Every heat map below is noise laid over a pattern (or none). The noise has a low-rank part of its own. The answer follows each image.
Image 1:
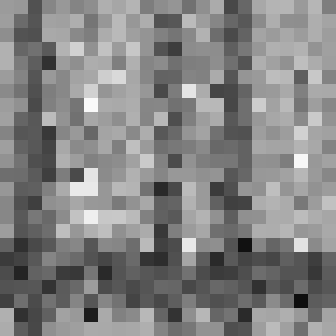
bands of rows crossing bands of columns
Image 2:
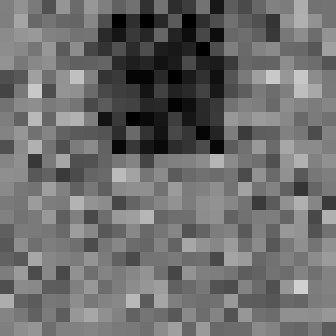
one block
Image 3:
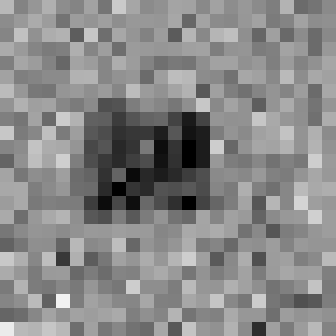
one block
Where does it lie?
centre
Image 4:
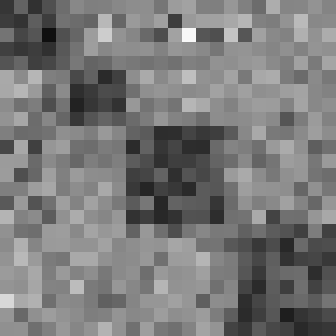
blocks along the diagonal
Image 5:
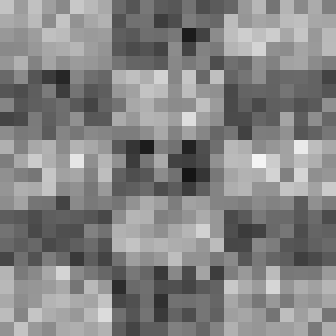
a checkerboard
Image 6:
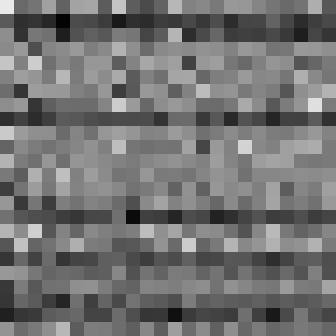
bands of rows
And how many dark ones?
5
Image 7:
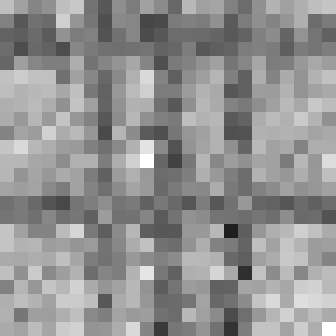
bands of rows crossing bands of columns
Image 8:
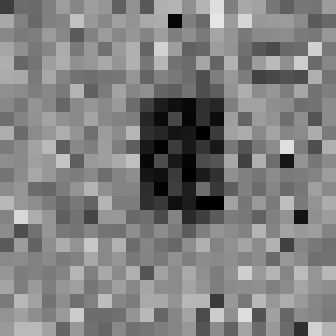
one block
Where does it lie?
centre
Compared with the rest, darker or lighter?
darker
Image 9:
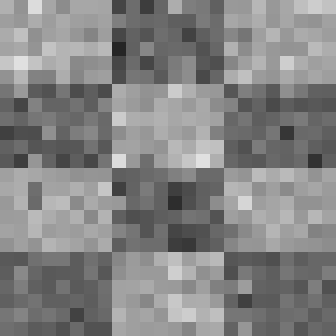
a checkerboard
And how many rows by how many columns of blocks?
4 by 3
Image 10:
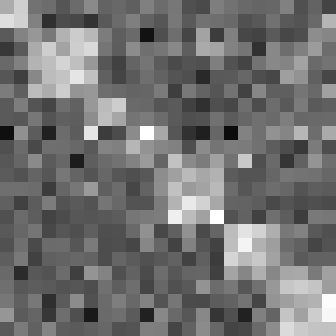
blocks along the diagonal
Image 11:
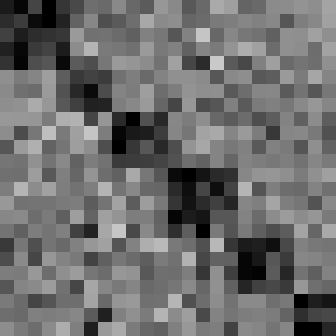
blocks along the diagonal
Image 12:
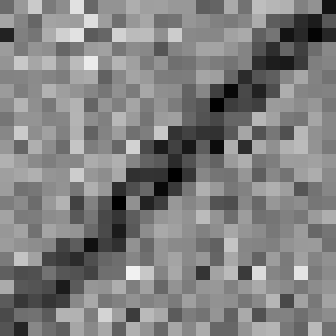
a diagonal band
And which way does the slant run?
bottom left to top right
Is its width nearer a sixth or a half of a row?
a sixth
